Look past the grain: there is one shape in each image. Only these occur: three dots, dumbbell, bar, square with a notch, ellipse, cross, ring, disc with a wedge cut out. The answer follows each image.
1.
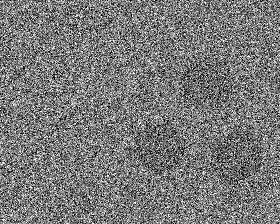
three dots
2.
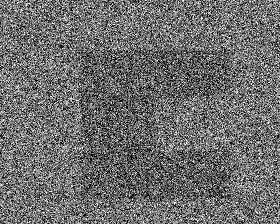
square with a notch
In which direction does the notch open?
right
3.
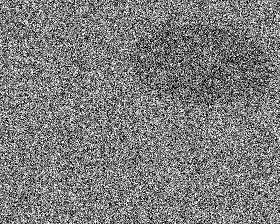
ellipse
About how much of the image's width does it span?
half
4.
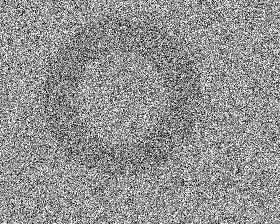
ring
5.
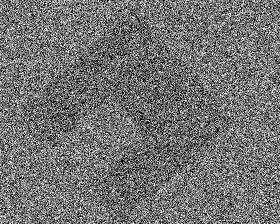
square with a notch
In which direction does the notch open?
down and left
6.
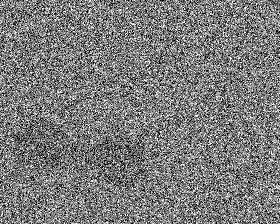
dumbbell
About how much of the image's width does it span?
half
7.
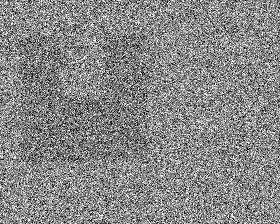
square with a notch
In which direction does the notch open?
up
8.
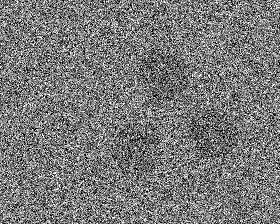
three dots
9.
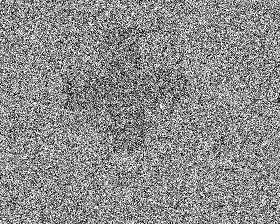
cross
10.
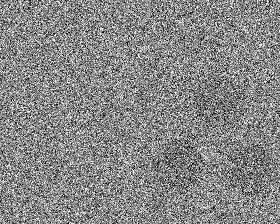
three dots
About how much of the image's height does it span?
half
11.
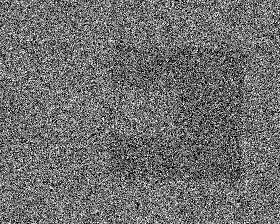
square with a notch
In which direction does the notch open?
left
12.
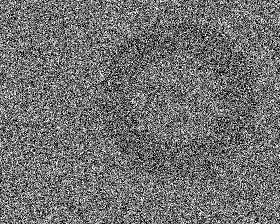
ring
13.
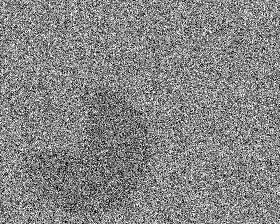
disc with a wedge cut out
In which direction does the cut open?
up and left
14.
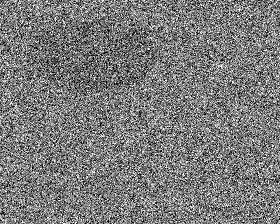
ellipse
